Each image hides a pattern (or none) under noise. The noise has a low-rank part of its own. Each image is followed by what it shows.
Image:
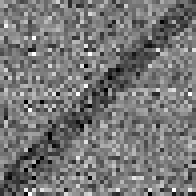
a diagonal band
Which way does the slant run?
bottom left to top right
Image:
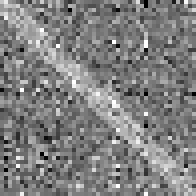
a diagonal band
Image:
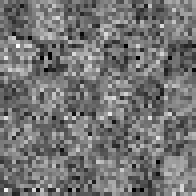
a checkerboard
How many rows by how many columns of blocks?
5 by 6
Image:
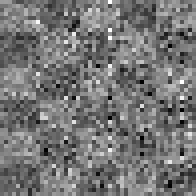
a checkerboard
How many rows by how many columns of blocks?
6 by 5
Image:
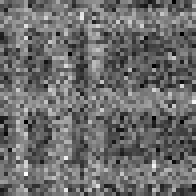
bands of rows crossing bands of columns
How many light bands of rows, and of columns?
3 and 3
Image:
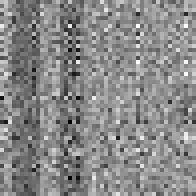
bands of columns
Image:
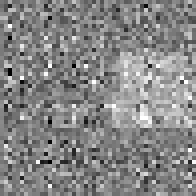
one block
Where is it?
middle right
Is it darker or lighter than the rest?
lighter
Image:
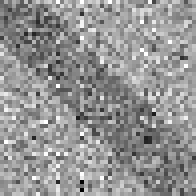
a diagonal band
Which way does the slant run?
top left to bottom right
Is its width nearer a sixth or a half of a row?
a half
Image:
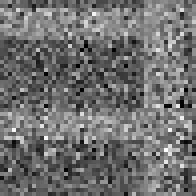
bands of rows crossing bands of columns
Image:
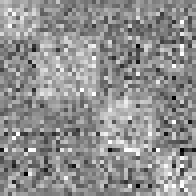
blocks along the diagonal
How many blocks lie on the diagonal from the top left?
4
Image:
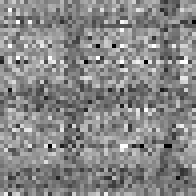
bands of rows crossing bands of columns
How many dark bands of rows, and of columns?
3 and 2
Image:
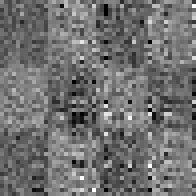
a checkerboard
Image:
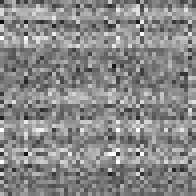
bands of rows
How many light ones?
5
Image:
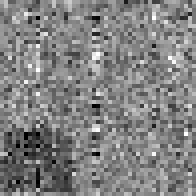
one block
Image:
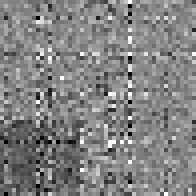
one block
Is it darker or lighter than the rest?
darker
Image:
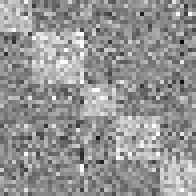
blocks along the diagonal
